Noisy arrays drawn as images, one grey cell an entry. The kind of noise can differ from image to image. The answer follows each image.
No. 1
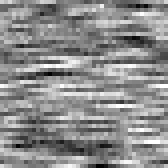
streaked along the rows
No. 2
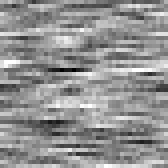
streaked along the rows
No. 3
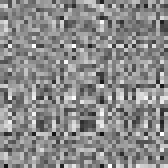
low rank plus noise
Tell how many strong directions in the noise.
two
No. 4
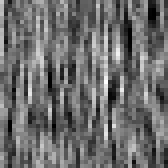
streaked along the columns
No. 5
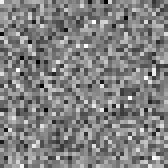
independent entries
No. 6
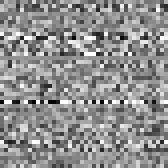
rows of uneven size
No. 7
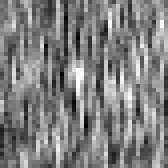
streaked along the columns
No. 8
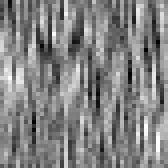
streaked along the columns
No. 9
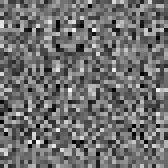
low rank plus noise
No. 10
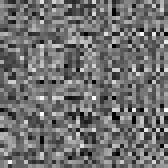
low rank plus noise
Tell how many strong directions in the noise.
two
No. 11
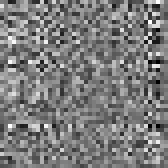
low rank plus noise
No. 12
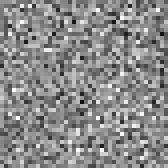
independent entries
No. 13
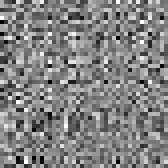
low rank plus noise
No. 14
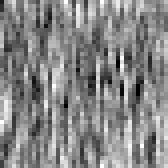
streaked along the columns
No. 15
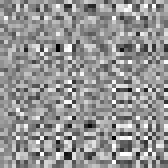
low rank plus noise
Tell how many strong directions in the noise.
one
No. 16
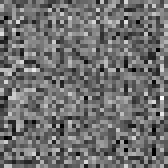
low rank plus noise
